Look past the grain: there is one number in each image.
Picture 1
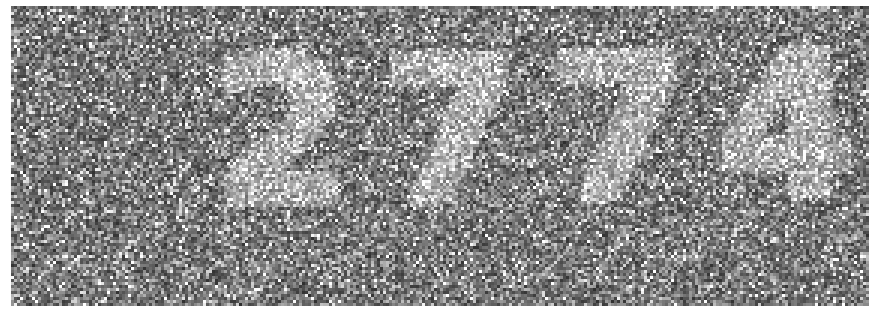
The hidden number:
2774
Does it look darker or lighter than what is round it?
lighter
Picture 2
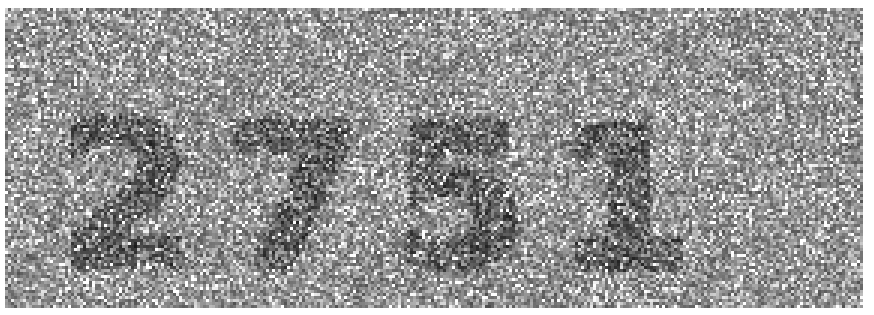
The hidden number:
2751
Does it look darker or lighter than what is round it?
darker
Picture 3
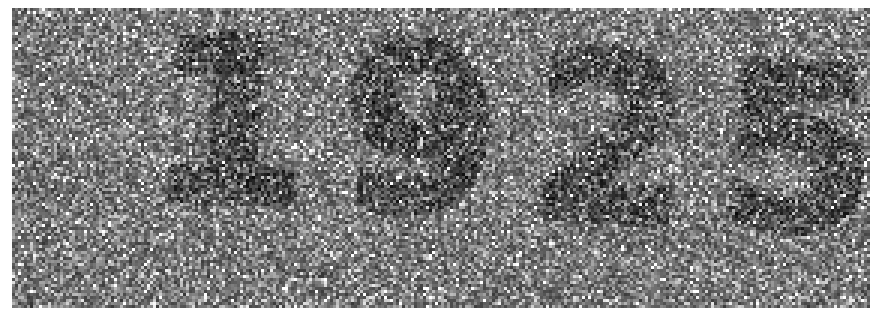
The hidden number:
1925
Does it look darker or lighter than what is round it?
darker
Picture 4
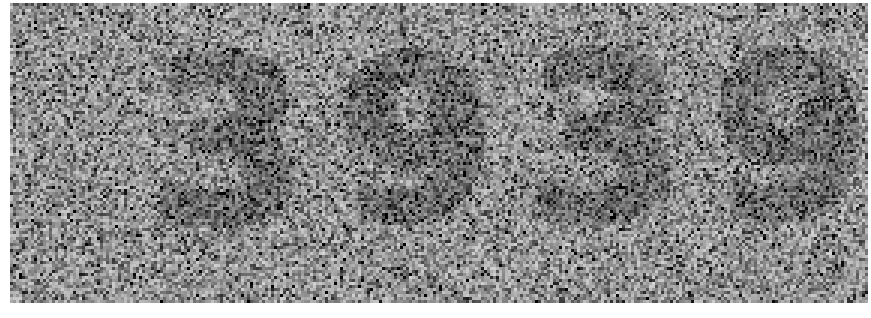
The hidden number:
3939
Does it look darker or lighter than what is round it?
darker
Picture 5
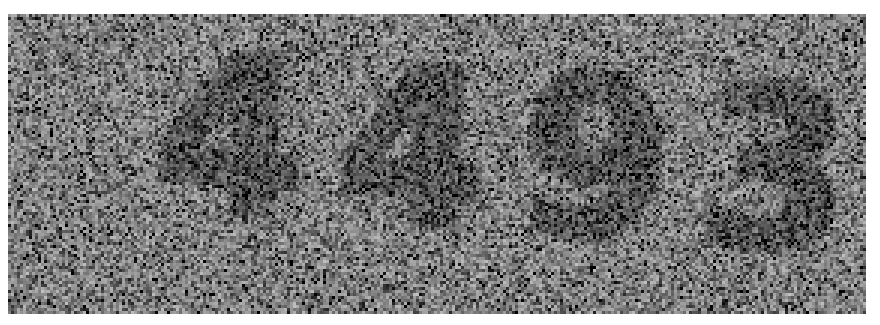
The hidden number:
4493
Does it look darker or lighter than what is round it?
darker
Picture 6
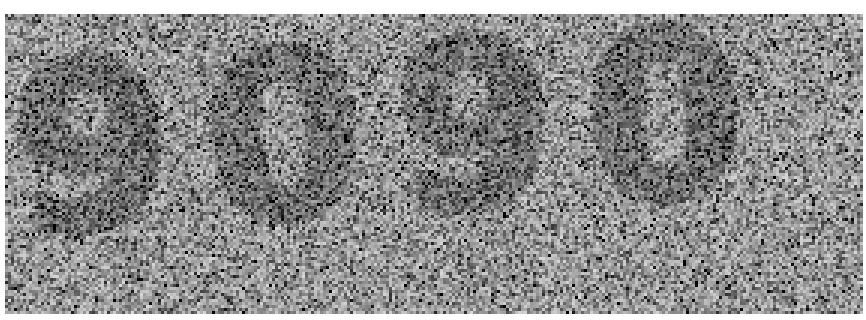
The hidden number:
9090
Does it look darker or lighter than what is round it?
darker
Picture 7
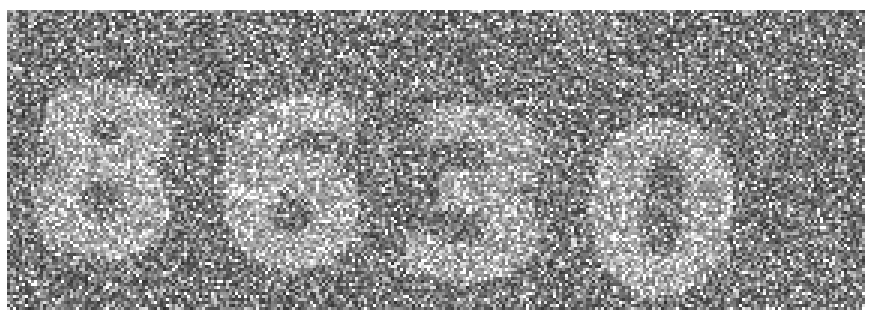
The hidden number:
8630
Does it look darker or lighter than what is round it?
lighter
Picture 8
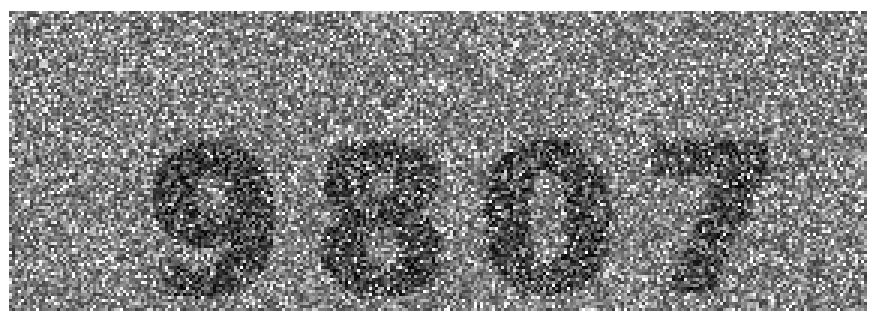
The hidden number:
9807
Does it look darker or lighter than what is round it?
darker
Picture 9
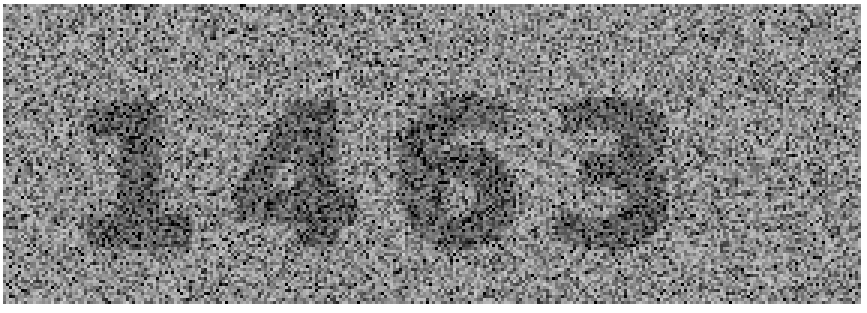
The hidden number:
1463
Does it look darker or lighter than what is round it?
darker
